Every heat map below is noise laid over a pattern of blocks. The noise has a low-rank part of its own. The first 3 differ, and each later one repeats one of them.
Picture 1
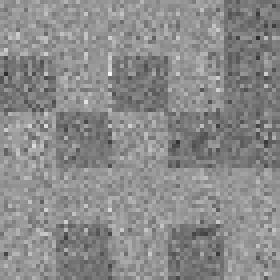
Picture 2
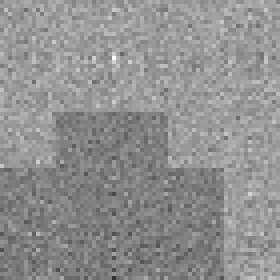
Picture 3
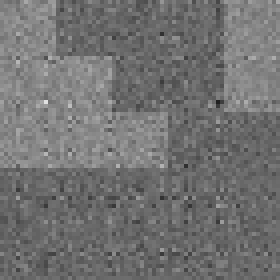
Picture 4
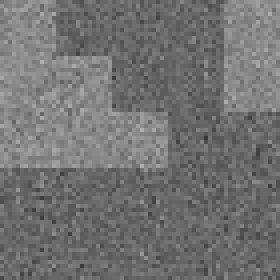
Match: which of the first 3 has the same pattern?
3
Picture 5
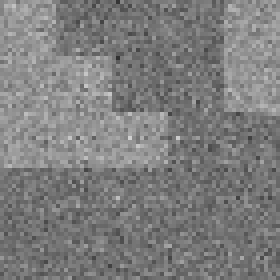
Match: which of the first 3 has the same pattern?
3
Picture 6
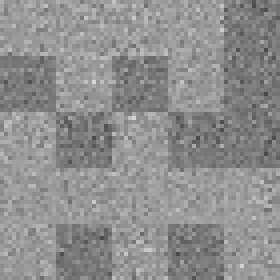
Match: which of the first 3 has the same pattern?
1
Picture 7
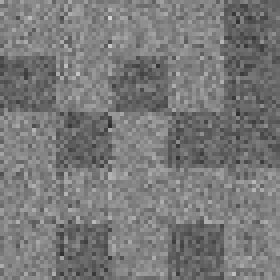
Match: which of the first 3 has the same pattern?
1
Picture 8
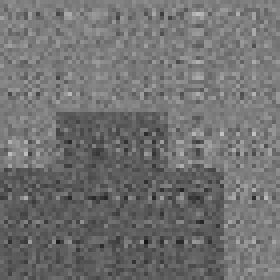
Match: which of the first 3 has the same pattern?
2
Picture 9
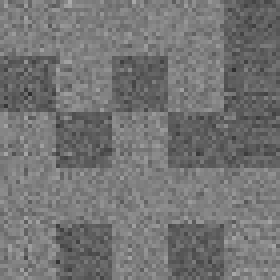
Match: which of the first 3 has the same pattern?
1
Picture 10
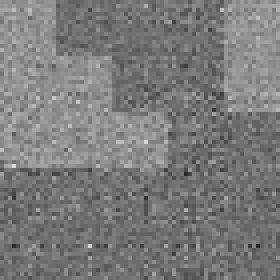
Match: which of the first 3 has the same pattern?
3
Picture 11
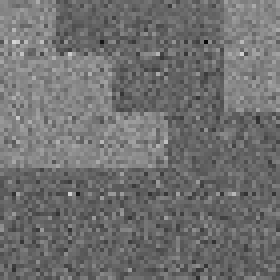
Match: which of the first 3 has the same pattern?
3
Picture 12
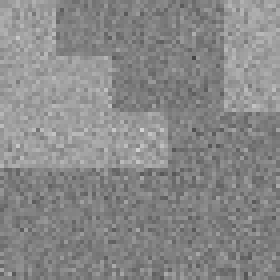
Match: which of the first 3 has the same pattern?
3
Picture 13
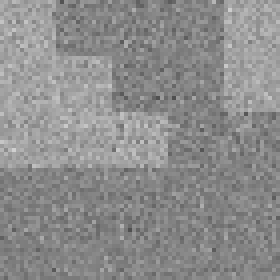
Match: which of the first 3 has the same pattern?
3
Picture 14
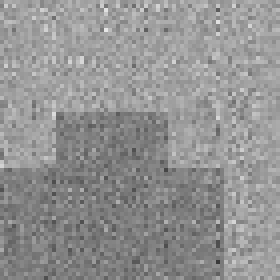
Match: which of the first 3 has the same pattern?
2
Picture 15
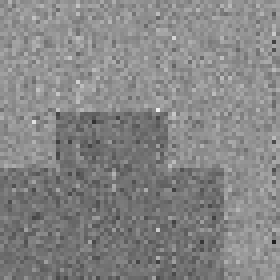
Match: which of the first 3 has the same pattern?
2
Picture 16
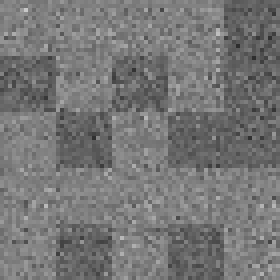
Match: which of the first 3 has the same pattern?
1
